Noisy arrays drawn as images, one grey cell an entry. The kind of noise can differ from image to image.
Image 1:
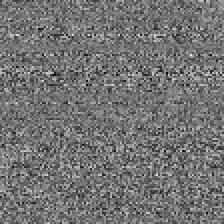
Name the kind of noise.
rows of uneven size
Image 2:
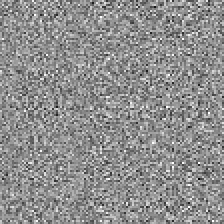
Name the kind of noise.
low rank plus noise
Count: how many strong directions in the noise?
three or four
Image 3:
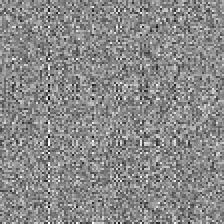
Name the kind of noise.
low rank plus noise
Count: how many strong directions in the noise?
one
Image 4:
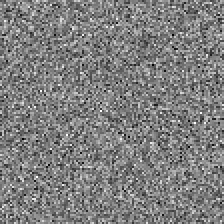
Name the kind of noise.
independent entries
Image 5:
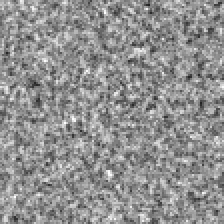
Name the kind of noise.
blotchy
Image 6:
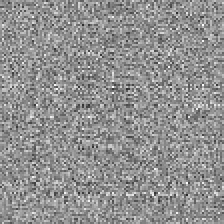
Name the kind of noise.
low rank plus noise
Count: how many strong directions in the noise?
two
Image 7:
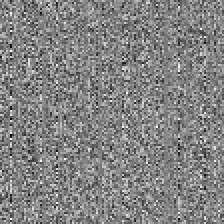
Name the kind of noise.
columns of uneven size
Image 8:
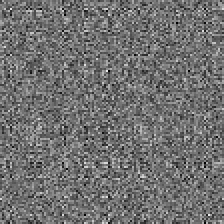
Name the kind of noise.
low rank plus noise
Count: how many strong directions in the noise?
one
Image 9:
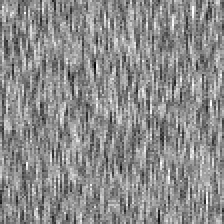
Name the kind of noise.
streaked along the columns
